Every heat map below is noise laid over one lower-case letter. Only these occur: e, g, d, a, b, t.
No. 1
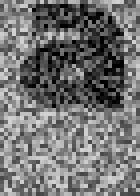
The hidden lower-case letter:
a
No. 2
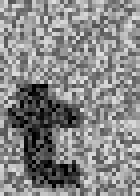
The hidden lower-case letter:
t
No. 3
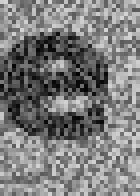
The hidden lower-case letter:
e
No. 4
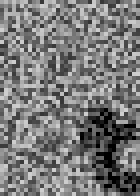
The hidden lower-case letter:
t
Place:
bottom right
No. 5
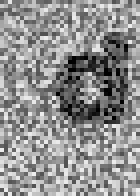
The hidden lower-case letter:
d
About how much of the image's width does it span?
half
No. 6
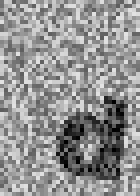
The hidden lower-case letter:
d
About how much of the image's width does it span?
half
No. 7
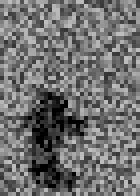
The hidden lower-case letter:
t
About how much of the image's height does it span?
half
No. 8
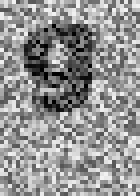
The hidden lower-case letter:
g
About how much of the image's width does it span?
half
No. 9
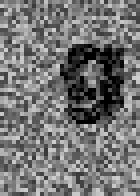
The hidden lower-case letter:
g
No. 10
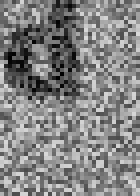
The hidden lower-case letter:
d
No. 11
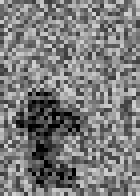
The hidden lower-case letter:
t
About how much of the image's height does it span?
half
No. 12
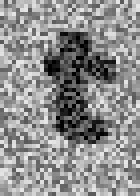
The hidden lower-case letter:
t
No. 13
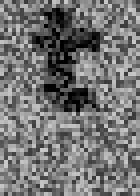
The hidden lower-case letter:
t
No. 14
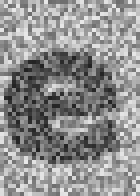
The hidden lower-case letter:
e
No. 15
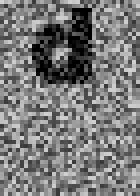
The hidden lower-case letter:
d
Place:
top middle
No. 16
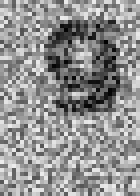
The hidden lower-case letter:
g
